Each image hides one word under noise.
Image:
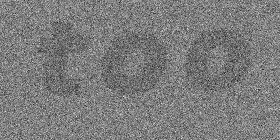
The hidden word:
too
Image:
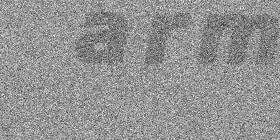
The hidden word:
arm
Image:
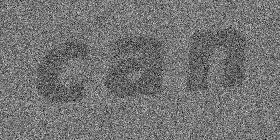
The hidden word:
can
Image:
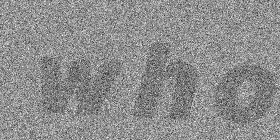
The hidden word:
who
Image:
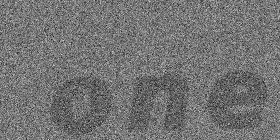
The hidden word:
one
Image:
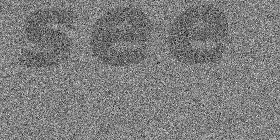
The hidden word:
see
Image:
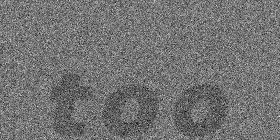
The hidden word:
too
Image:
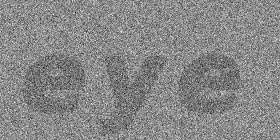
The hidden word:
eye
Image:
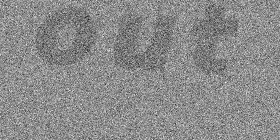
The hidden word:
out
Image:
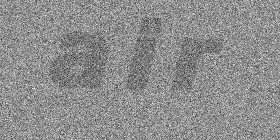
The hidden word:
air
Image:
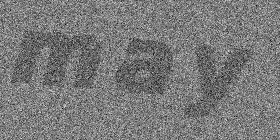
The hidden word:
may
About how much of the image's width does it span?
nearly all
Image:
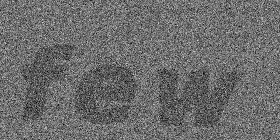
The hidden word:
few
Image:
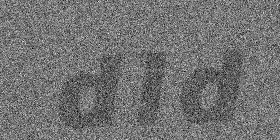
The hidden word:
did
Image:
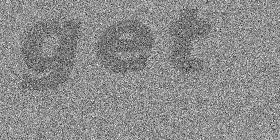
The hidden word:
get
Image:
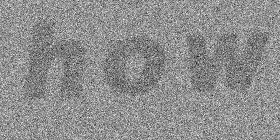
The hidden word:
how
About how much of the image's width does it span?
nearly all
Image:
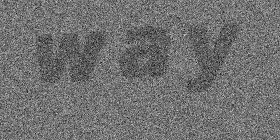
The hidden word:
way
